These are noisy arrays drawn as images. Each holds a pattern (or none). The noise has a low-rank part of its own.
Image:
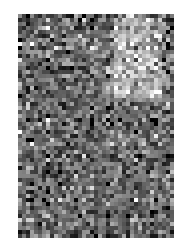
one block
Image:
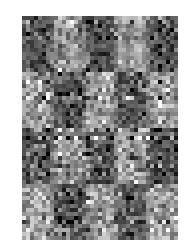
a checkerboard
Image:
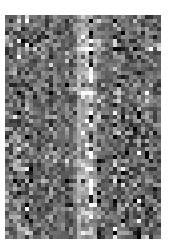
one band of columns
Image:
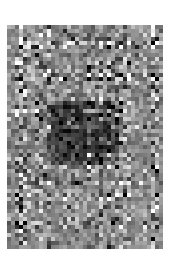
one block
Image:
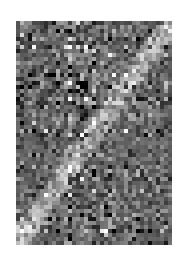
a diagonal band
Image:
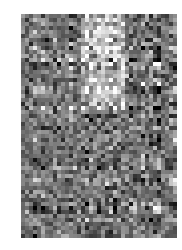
one block
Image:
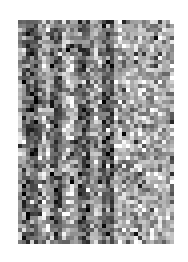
bands of columns
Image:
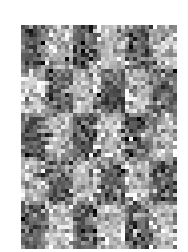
a checkerboard
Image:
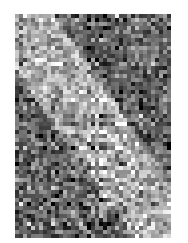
a diagonal band
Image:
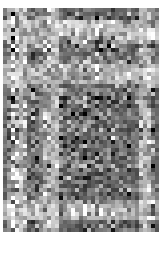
bands of rows crossing bands of columns
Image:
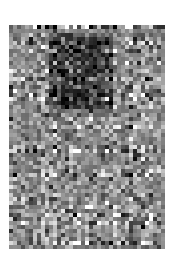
one block
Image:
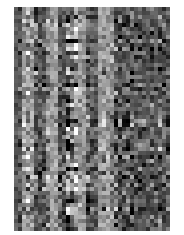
bands of columns
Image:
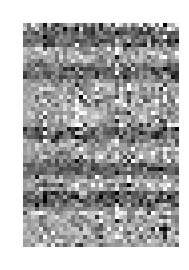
bands of rows
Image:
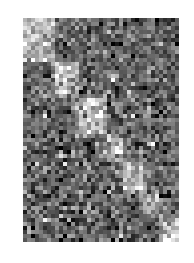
blocks along the diagonal
